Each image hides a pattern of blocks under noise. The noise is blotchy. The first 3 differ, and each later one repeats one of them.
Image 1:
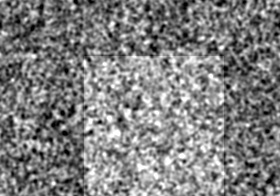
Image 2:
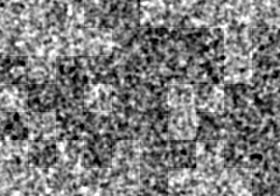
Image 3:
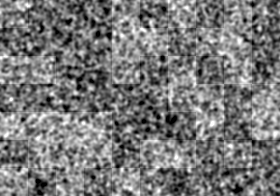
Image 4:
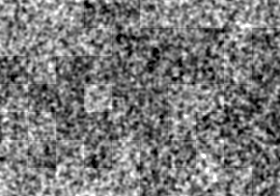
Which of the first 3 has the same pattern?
2
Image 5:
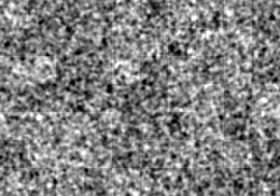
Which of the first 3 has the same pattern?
3
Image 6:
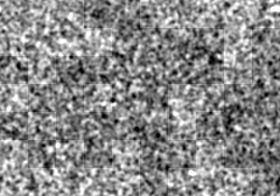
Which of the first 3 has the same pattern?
2
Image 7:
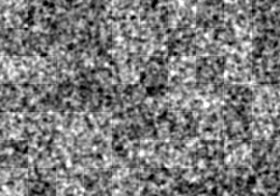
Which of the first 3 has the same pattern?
3
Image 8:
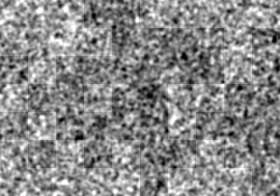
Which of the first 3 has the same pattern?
2
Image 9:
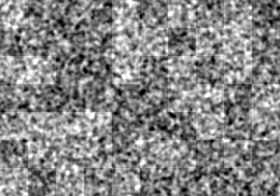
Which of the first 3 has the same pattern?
3
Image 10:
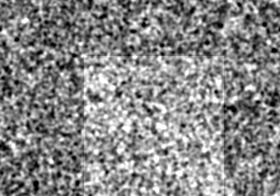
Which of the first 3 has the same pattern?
1
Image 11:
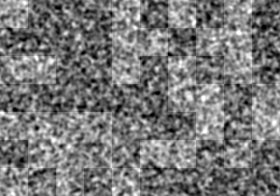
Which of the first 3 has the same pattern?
3
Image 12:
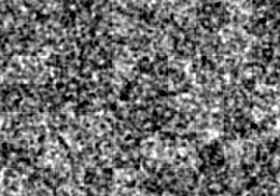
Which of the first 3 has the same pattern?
3
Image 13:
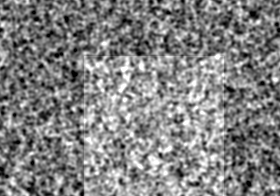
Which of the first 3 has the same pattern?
1
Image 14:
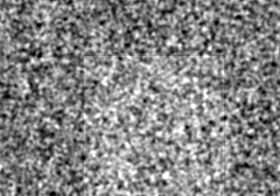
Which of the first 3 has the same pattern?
1
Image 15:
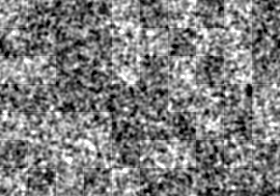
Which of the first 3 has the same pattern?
3
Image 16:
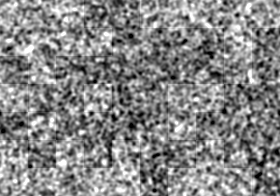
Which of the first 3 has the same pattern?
2
